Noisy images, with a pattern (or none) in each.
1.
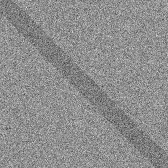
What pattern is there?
a diagonal band
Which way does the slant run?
top left to bottom right
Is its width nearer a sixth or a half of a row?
a sixth
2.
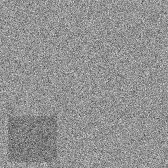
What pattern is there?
one block
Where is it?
bottom left
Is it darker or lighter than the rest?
darker
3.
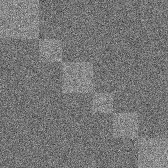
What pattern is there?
blocks along the diagonal
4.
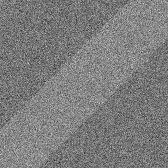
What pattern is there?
a diagonal band
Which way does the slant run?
bottom left to top right
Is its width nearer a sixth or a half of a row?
a half
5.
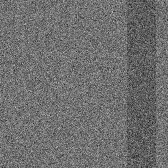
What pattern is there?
one band of columns
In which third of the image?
right
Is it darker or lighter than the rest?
darker
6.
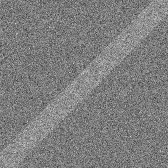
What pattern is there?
a diagonal band
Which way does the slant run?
bottom left to top right
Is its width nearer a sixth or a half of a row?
a sixth
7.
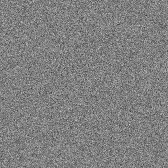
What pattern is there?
only noise
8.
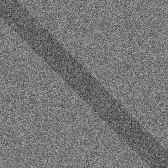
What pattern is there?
a diagonal band
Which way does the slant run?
top left to bottom right
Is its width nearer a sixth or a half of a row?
a sixth
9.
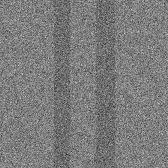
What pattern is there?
bands of columns
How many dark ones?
2
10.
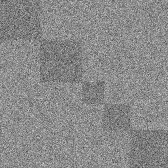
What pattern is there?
blocks along the diagonal
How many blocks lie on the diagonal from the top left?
5
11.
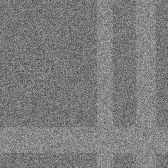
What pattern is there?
bands of rows crossing bands of columns
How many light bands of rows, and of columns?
1 and 2
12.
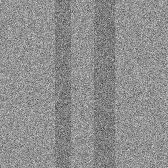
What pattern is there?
bands of columns
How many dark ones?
2
